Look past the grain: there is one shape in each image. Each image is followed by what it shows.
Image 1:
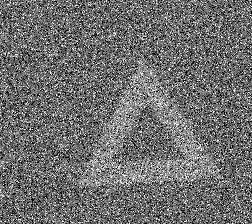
triangle frame
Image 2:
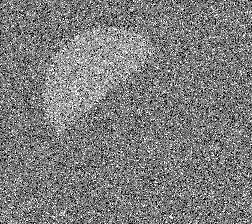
half disc
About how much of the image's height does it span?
half
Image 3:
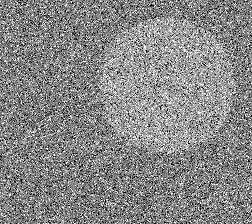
disc
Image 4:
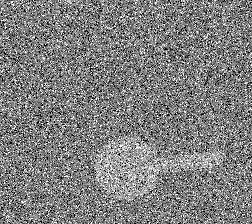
lollipop
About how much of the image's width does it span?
half
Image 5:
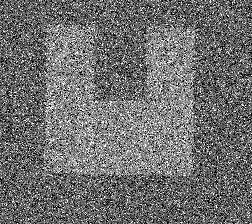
square with a notch
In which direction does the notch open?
up
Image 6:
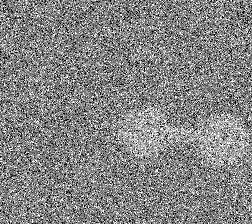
dumbbell
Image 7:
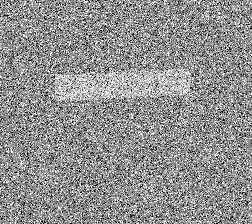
bar
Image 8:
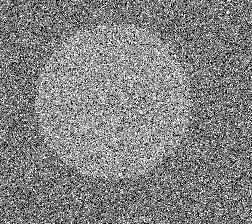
disc
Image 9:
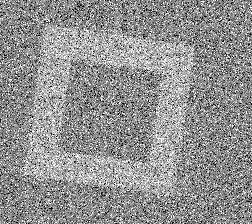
square frame
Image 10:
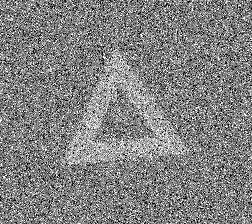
triangle frame
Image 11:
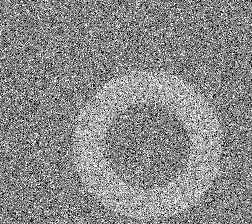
ring
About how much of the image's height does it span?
two thirds
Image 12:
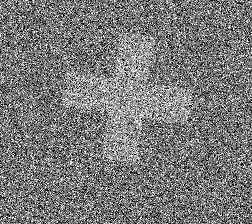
cross
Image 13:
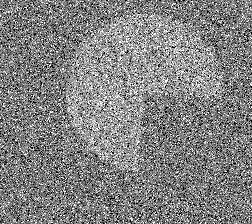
disc with a wedge cut out
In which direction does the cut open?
down and right
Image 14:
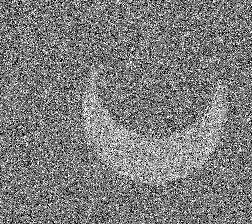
crescent
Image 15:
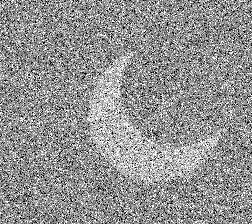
crescent
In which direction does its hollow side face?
up and right
